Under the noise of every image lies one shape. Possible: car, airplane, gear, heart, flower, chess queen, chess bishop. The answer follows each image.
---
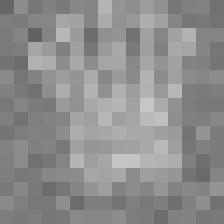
chess queen
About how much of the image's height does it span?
nearly all
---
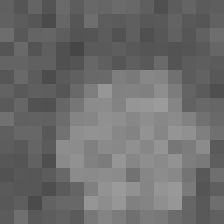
flower
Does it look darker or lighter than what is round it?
lighter
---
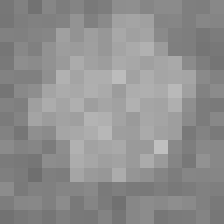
flower
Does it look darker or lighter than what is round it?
lighter
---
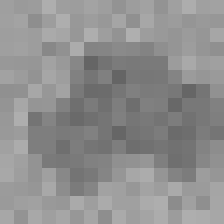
car
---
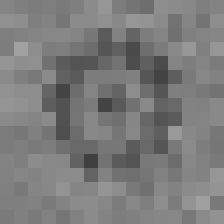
gear
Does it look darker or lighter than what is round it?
darker
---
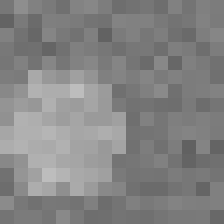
flower
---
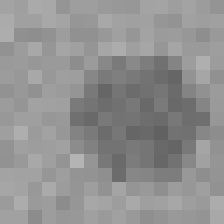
flower
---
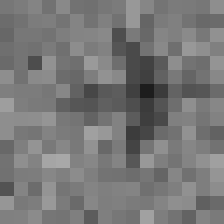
airplane
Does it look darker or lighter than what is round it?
darker
